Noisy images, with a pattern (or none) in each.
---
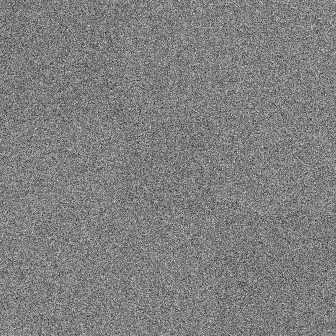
blocks along the diagonal
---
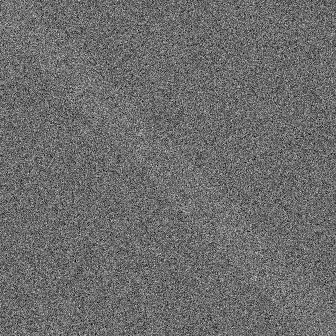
a diagonal band
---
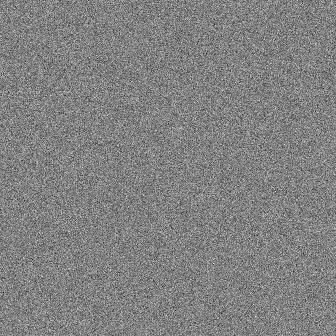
only noise
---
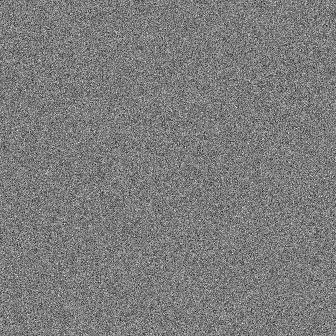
only noise
